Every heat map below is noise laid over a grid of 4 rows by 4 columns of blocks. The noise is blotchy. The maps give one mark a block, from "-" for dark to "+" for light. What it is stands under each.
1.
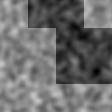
+ - - +
+ + - -
+ + - -
+ + + +
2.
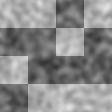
+ + - +
- - + -
+ - - -
- + + +
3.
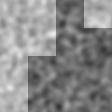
+ + - +
+ + - -
+ - - -
+ - - -
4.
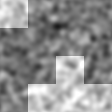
+ - - -
- - - -
- - + -
- + + +
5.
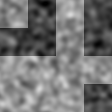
+ - + -
- - + -
+ + + +
+ + + -
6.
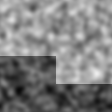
+ + + +
+ + + +
- - + +
- - - -
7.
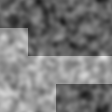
- - - -
+ - - -
+ + + +
+ + - -
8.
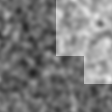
- - + +
- - + +
- - - +
- - - -
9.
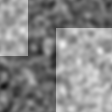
+ - - -
+ - + +
- - + +
- - + +
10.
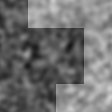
- + + +
- - - +
- - - +
- - + +
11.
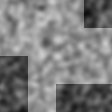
+ + + -
+ + + +
- + + +
- + - -
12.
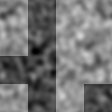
+ - + +
+ - + +
- - + +
+ - + -
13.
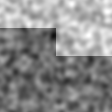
+ + + +
- - + +
- - - -
- - - -
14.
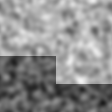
+ + + +
+ + + +
- - + +
- - - -
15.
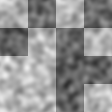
+ - + -
- + - +
+ + - -
+ + - +
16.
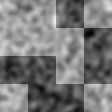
+ + - +
+ + + -
- - + -
+ - - +
